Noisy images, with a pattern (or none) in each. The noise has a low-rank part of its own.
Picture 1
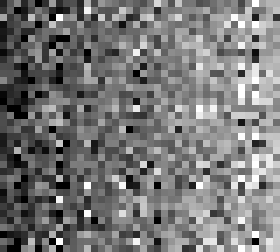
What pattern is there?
a smooth slope
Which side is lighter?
right
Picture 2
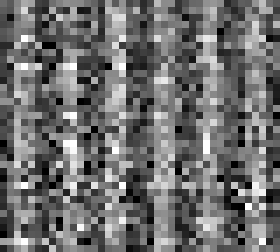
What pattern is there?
vertical stripes
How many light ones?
6
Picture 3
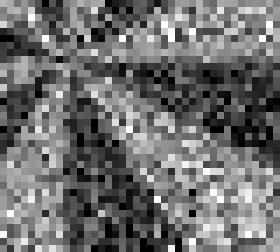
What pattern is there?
spokes from one point
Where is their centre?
top left
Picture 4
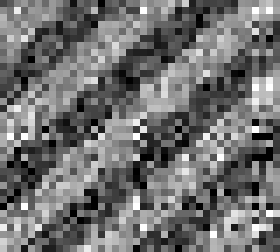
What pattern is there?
diagonal stripes
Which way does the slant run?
bottom left to top right
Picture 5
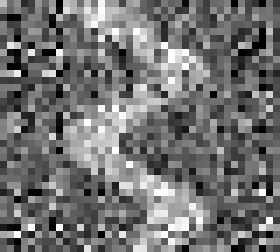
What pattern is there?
a wavy band
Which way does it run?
top to bottom
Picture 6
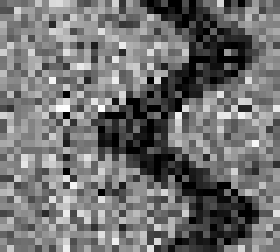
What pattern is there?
a wavy band
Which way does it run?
top to bottom
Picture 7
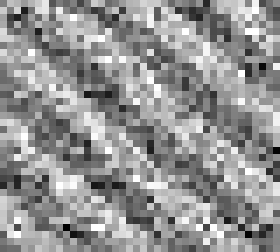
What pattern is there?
diagonal stripes
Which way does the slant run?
top left to bottom right
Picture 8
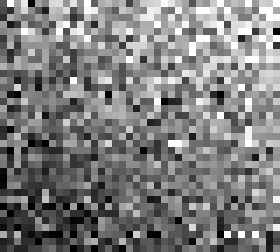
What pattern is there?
a smooth slope
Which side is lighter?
top right
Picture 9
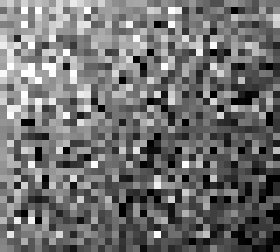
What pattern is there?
a smooth slope
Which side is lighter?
top left
